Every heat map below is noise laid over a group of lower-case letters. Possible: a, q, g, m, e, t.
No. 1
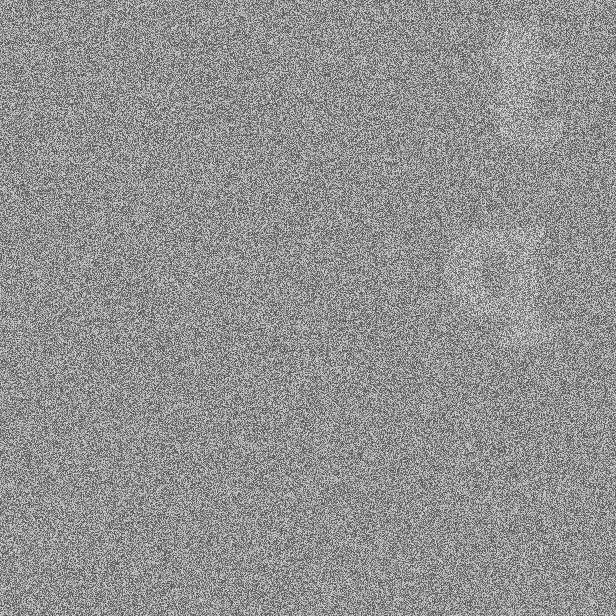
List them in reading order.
top right: t; middle right: q
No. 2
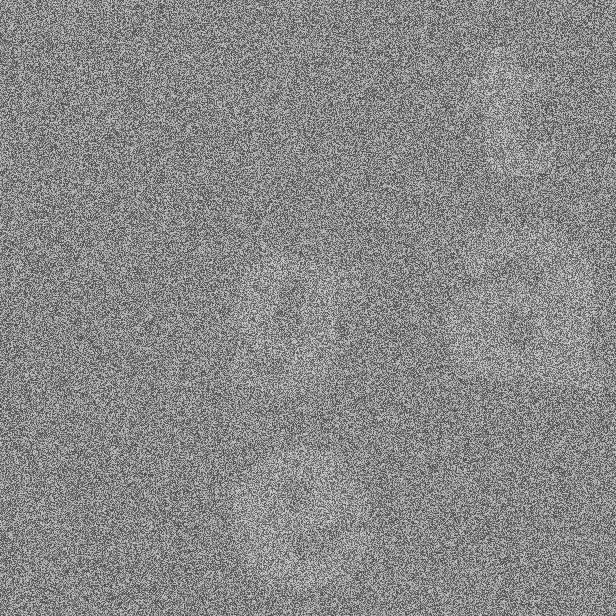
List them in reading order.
top right: t; centre: g; middle right: a; bottom middle: e
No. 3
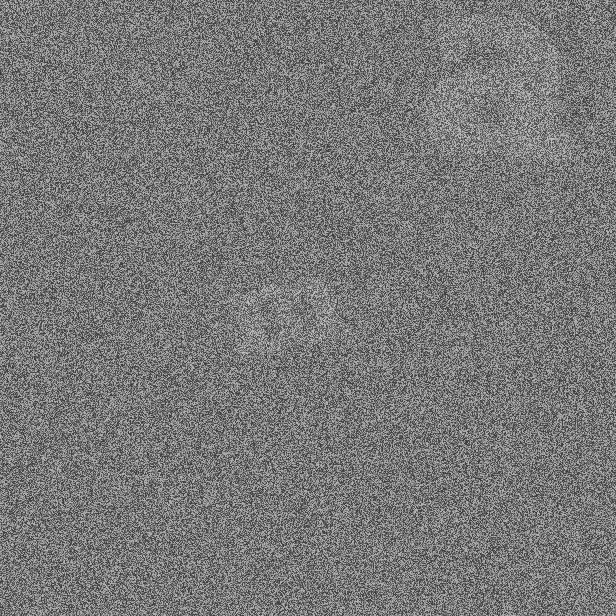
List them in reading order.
top right: a; centre: m
